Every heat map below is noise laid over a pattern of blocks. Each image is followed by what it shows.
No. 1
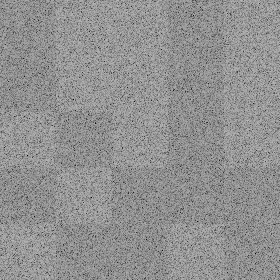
no symmetry
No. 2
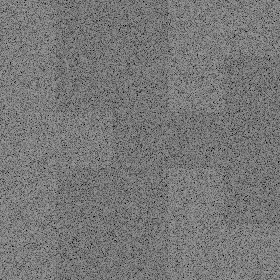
top and bottom mirror each other
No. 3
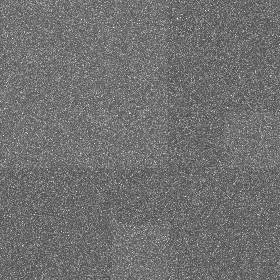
mirrored about the diagonal from the top left
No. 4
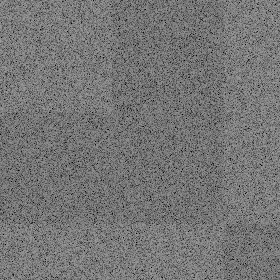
mirrored about the diagonal from the top left
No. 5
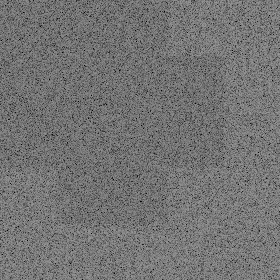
mirrored about the diagonal from the top left
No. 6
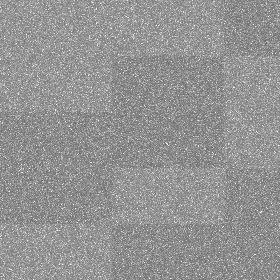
no symmetry
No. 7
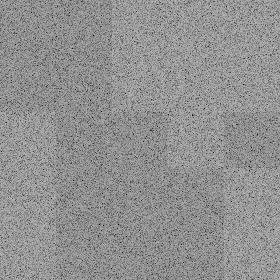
no symmetry
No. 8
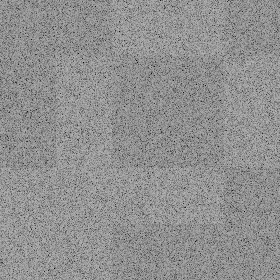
mirrored about the diagonal from the bottom left
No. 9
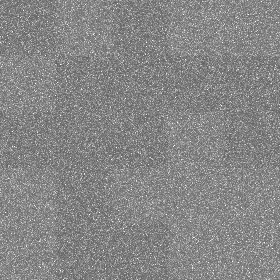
mirrored about the diagonal from the top left
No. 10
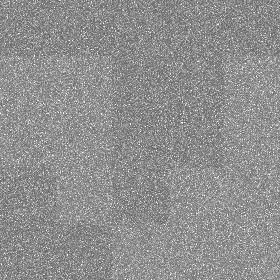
no symmetry
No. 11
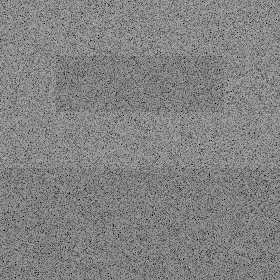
left and right mirror each other
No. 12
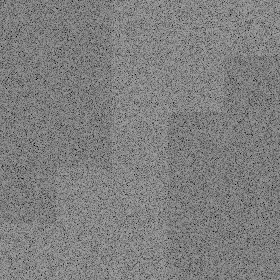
the same after a half turn
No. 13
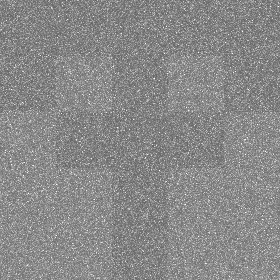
left and right mirror each other
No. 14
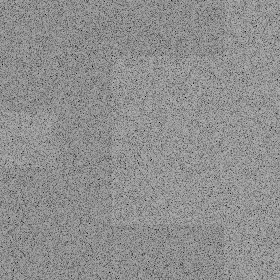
top and bottom mirror each other
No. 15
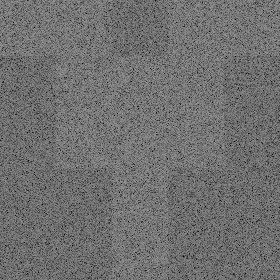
left and right mirror each other
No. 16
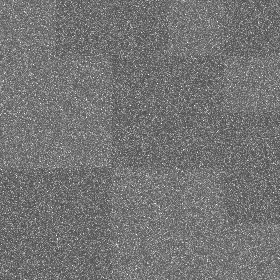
mirrored about the diagonal from the bottom left
